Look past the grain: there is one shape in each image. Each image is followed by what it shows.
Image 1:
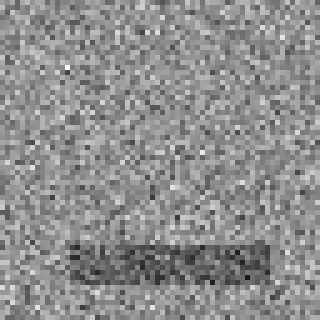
bar
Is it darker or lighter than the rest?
darker
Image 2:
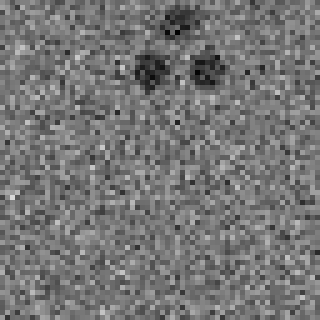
three dots
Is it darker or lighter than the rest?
darker
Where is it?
top middle
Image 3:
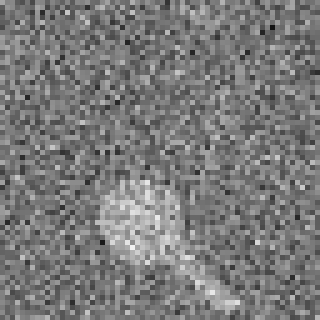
lollipop
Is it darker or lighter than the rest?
lighter
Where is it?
bottom middle
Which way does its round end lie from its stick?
up and left
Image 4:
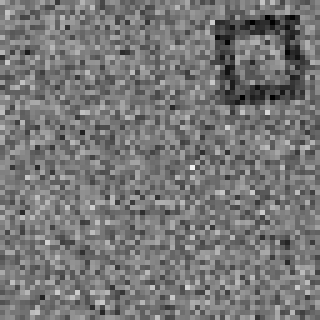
square frame
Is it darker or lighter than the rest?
darker
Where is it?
top right
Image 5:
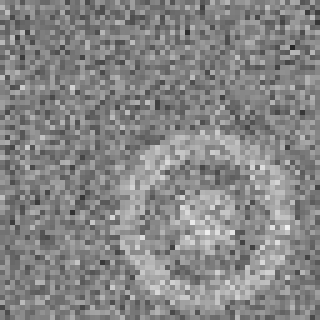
bullseye
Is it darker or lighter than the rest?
lighter
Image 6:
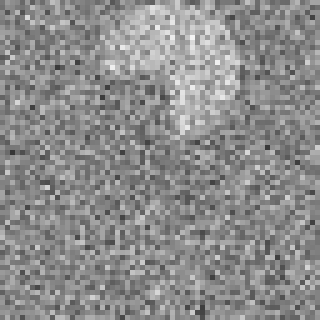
disc with a wedge cut out
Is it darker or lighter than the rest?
lighter
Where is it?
top middle
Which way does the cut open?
down and left
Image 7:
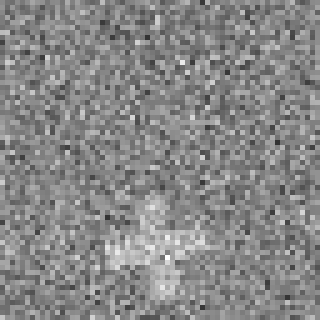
cross
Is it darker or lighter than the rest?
lighter
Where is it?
bottom middle
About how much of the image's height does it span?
a third
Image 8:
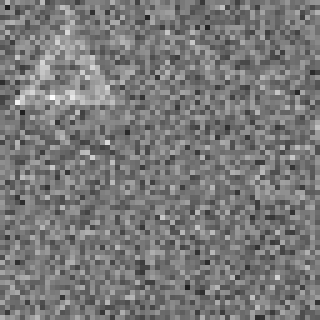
triangle frame
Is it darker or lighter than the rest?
lighter
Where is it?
top left
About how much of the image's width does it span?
a third
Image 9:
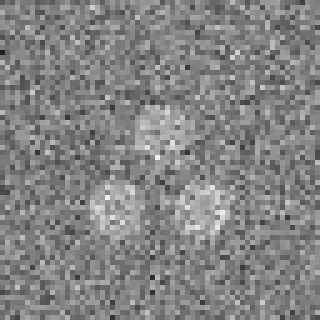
three dots
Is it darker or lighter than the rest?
lighter
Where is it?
centre
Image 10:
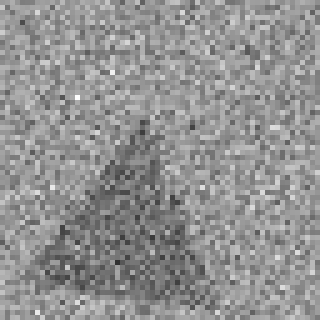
triangle
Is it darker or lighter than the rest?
darker
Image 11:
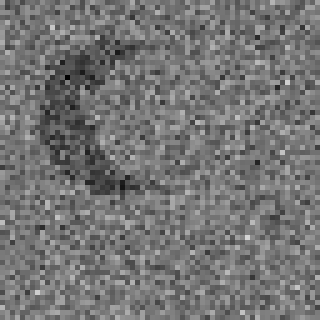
crescent
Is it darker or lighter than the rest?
darker
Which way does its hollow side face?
right
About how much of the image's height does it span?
half
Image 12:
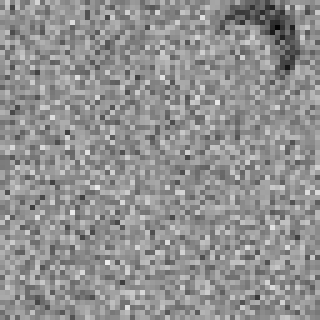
crescent
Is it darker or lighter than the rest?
darker
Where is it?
top right
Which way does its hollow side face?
down and left
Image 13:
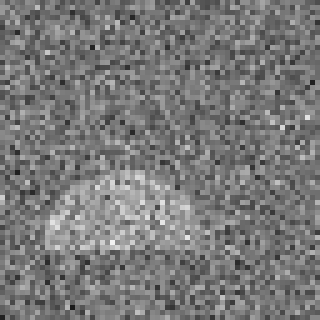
half disc
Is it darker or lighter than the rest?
lighter
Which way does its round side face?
up
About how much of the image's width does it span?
half
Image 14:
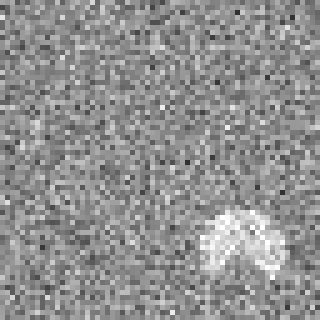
disc with a wedge cut out
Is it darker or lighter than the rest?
lighter
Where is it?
bottom right
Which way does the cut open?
down
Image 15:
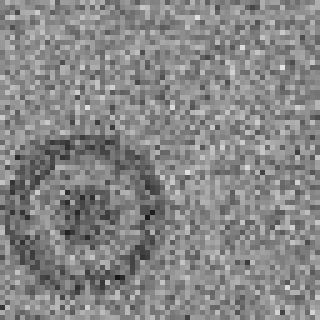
bullseye
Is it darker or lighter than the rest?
darker
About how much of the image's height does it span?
half
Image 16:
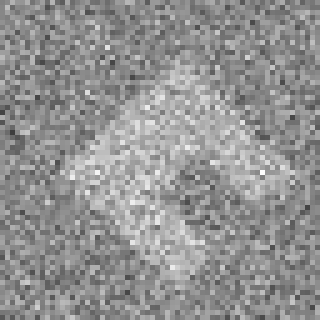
square with a notch
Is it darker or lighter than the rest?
lighter
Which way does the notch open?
down and right
